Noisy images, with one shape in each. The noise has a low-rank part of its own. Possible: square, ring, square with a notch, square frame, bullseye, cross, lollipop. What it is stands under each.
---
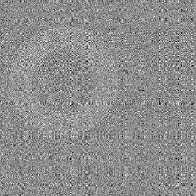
ring
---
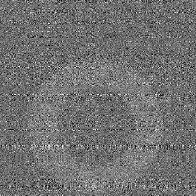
ring
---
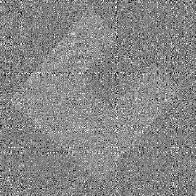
square with a notch
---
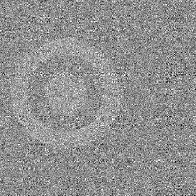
bullseye
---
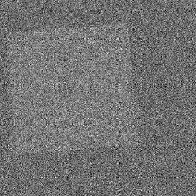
square
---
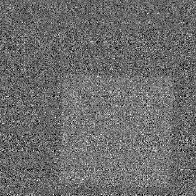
square
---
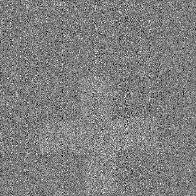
cross
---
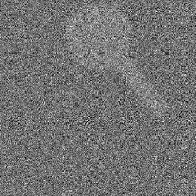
lollipop
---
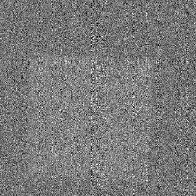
square
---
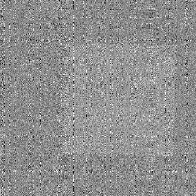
square
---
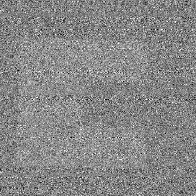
square with a notch
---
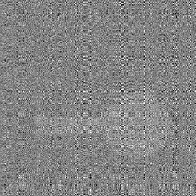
lollipop
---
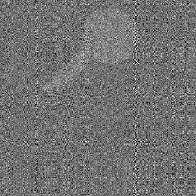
lollipop
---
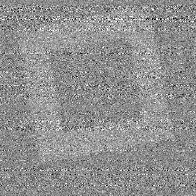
square frame
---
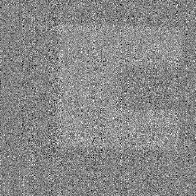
square with a notch
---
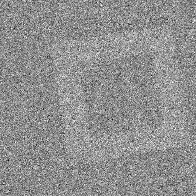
square frame
